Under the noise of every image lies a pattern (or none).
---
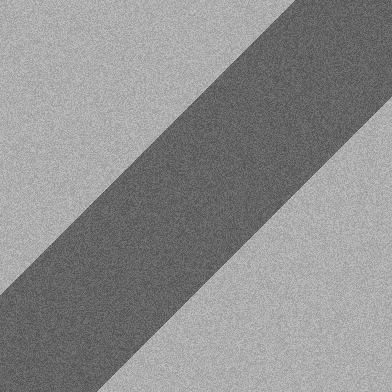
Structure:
a diagonal band
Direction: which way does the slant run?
bottom left to top right
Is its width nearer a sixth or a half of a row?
a half
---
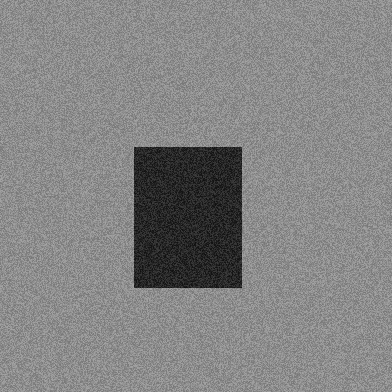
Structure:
one block
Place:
centre
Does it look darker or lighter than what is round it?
darker
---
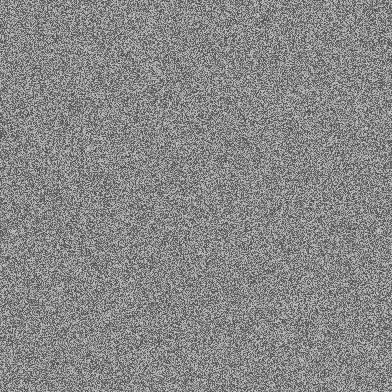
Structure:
only noise
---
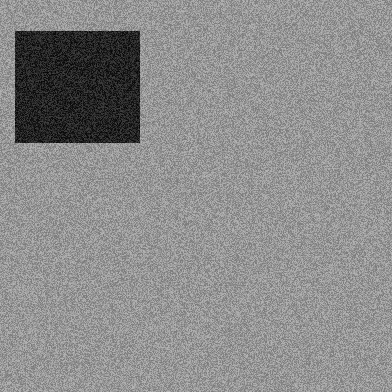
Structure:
one block
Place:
top left
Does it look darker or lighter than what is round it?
darker
